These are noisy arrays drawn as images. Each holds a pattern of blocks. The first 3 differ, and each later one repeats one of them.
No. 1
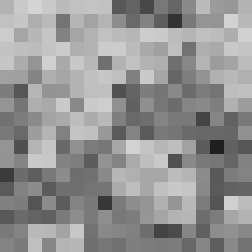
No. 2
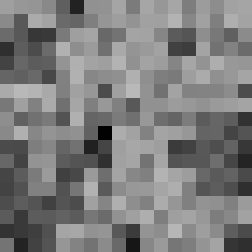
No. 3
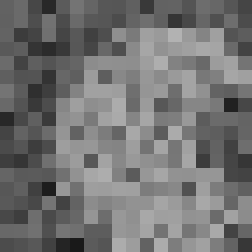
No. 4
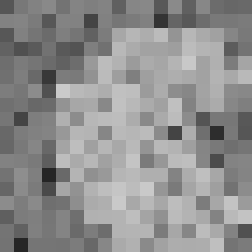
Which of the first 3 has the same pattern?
3
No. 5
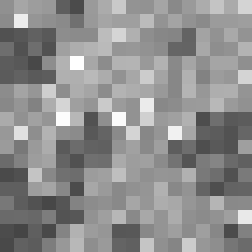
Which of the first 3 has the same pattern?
2
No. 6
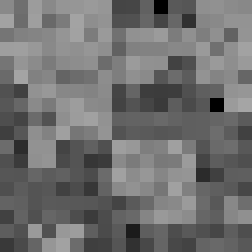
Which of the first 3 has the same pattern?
1
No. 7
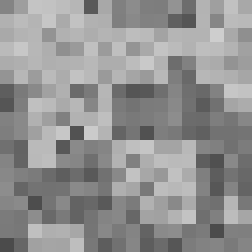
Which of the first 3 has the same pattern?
1
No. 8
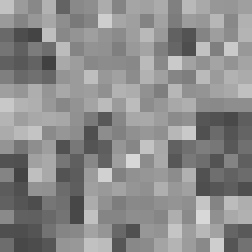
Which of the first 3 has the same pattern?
2
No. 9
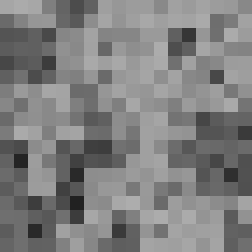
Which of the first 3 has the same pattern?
2
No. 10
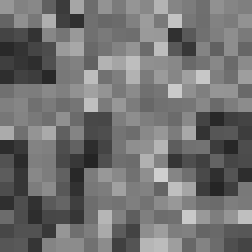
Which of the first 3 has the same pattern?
2
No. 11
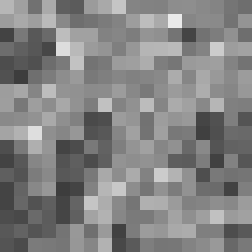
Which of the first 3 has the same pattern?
2
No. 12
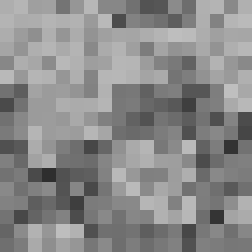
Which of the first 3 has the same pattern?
1
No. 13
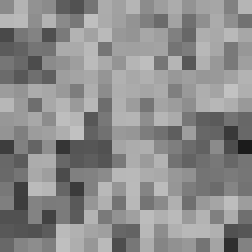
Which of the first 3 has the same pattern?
2
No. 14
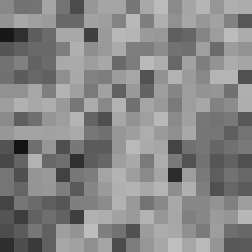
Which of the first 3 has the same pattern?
2
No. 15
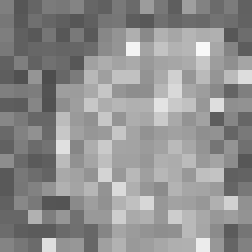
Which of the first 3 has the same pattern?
3
